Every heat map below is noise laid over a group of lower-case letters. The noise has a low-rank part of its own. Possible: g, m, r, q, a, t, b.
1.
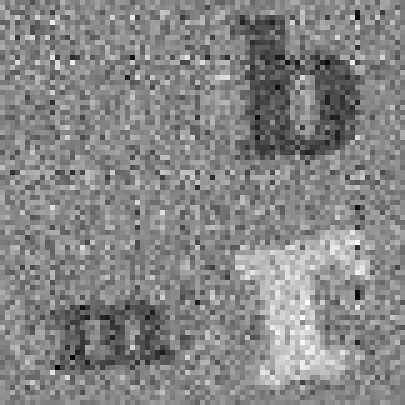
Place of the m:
bottom left
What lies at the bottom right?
r
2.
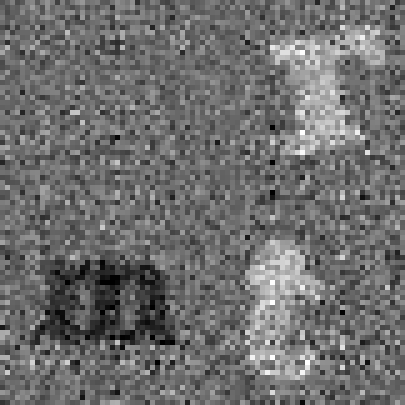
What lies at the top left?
nothing
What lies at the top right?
r
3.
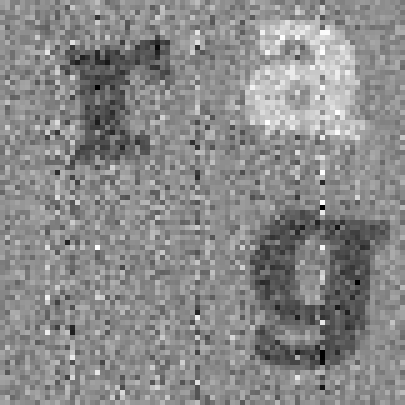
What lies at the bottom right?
g
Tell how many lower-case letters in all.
3
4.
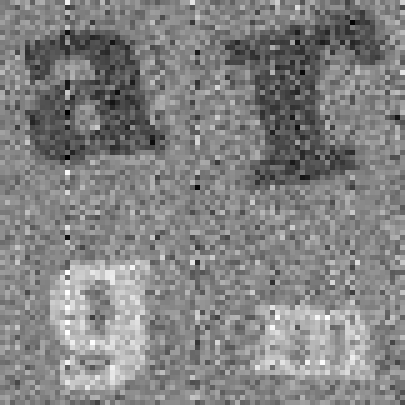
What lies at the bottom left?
g
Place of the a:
top left
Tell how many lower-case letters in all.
4
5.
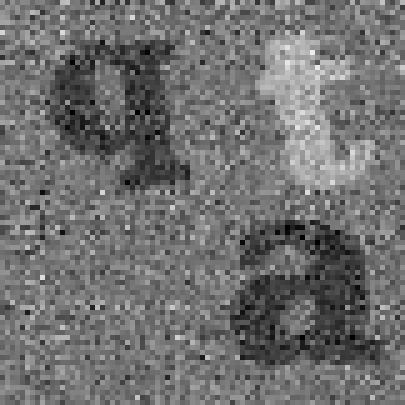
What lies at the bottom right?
a
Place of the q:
top left
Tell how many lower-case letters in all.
3
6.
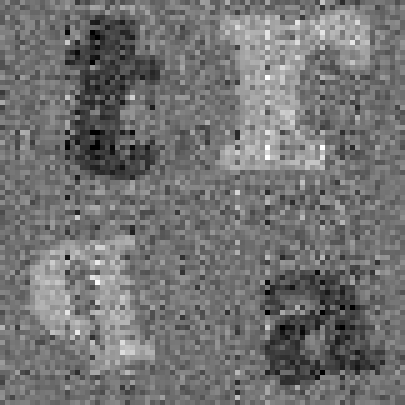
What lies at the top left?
t
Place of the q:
bottom left
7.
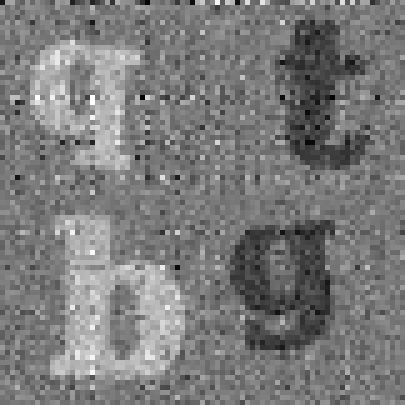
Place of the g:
bottom right
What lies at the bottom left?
b
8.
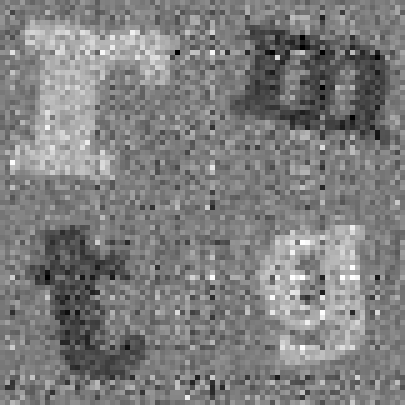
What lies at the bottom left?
t
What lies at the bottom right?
g
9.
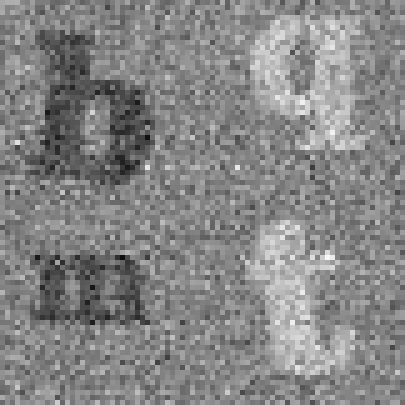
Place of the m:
bottom left
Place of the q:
top right
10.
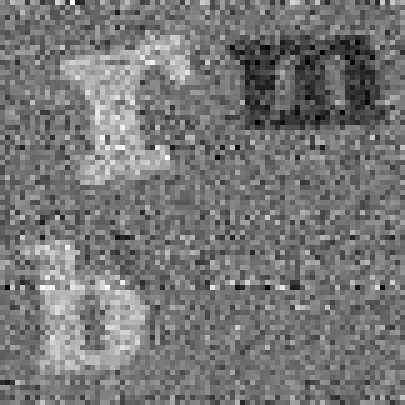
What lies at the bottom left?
b
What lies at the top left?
r
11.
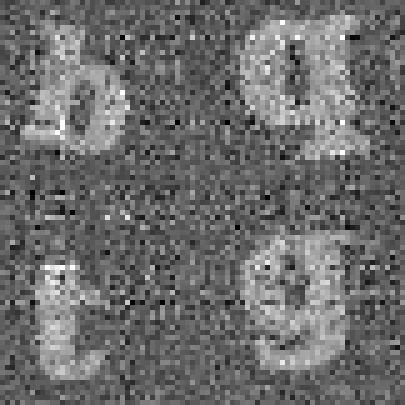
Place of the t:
bottom left
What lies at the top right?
q
